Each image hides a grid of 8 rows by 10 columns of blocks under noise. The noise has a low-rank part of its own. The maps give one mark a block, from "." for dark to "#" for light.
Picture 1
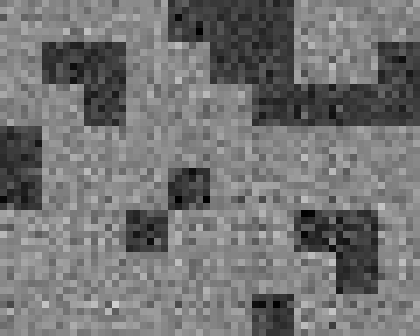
# # # # . . . # # #
# . . # # . . # # .
# # . # # # . . . .
. # # # # # # # # #
. # # # . # # # # #
# # # . # # # . . #
# # # # # # # # . #
# # # # # # . # # #
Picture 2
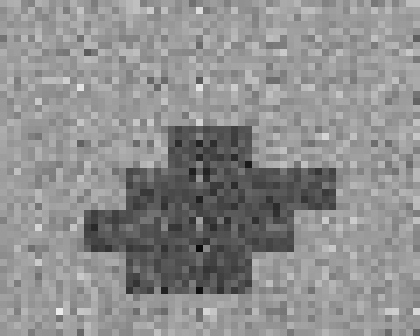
# # # # # # # # # #
# # # # # # # # # #
# # # # # # # # # #
# # # # . . # # # #
# # # . . . . . # #
# # . . . . . # # #
# # # . . . # # # #
# # # # # # # # # #
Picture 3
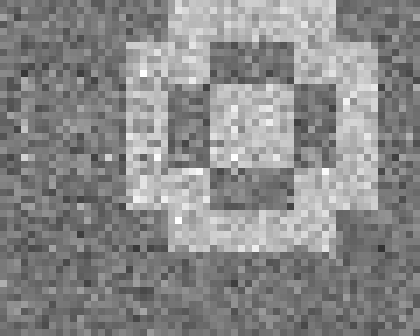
. . . . # # # # . .
. . . # # . . # # .
. . . # . # # . # .
. . . # . # # . # .
. . . # # . . # # .
. . . . # # # # . .
. . . . . . . . . .
. . . . . . . . . .
